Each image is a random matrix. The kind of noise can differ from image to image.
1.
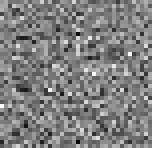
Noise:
low rank plus noise
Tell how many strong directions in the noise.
five to eight
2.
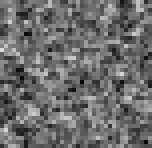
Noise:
blotchy
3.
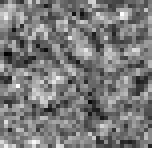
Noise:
blotchy
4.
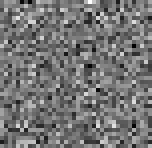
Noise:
low rank plus noise
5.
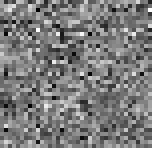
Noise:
low rank plus noise
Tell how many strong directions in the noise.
three or four
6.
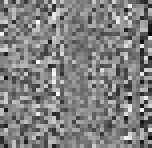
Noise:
columns of uneven size
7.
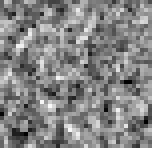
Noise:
blotchy
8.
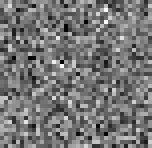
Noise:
independent entries
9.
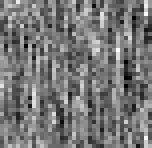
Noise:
streaked along the columns
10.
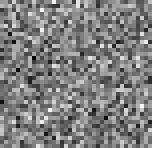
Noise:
independent entries
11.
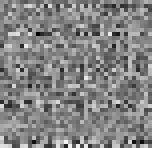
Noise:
rows of uneven size
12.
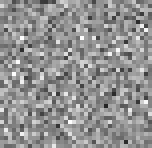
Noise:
independent entries
